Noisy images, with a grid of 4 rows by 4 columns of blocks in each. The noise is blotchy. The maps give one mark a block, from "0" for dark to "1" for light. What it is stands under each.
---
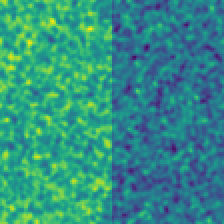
1100
1100
1100
1100
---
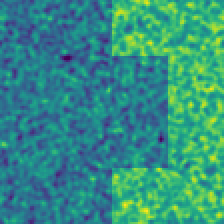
0011
0001
0001
0011
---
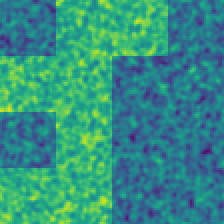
0110
1100
0100
1100
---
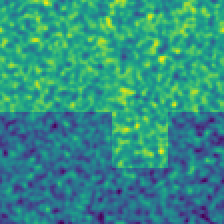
1111
1111
0010
0000
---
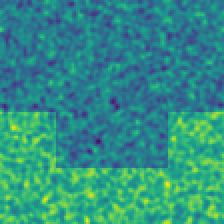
0000
0000
1001
1111
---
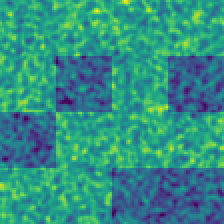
1111
1010
0111
1100
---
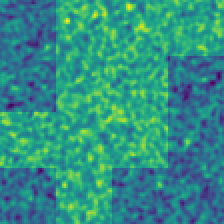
0111
0110
1110
0100
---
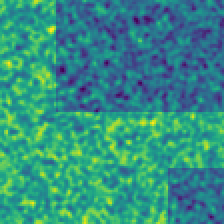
1000
1000
1111
1110
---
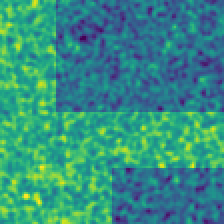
1000
1000
1111
1100
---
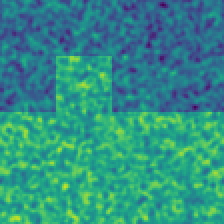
0000
0100
1111
1111
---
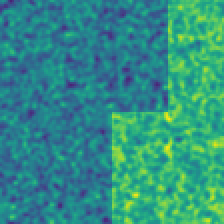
0001
0001
0011
0011
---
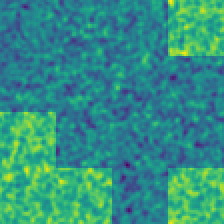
0001
0000
1000
1101
